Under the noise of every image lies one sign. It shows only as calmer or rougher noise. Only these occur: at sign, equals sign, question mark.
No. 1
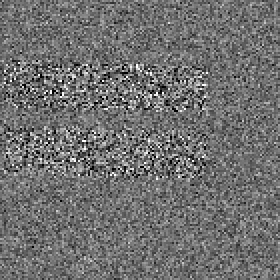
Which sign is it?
equals sign
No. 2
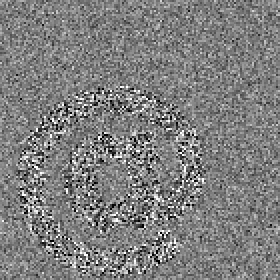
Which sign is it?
at sign
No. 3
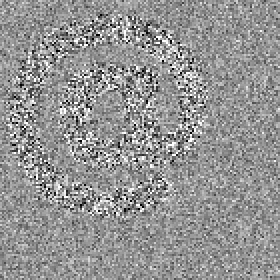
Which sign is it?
at sign
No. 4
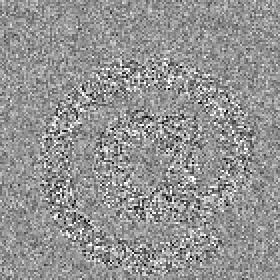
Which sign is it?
at sign
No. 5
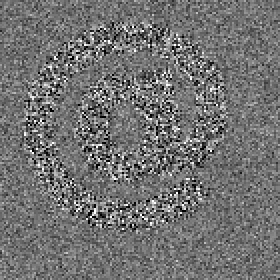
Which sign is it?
at sign
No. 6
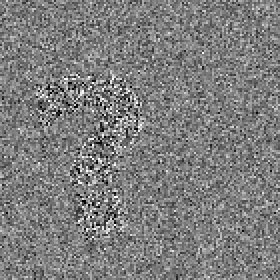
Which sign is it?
question mark
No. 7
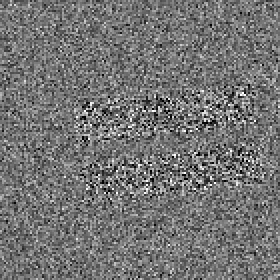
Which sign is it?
equals sign
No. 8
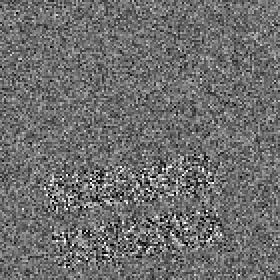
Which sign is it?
equals sign
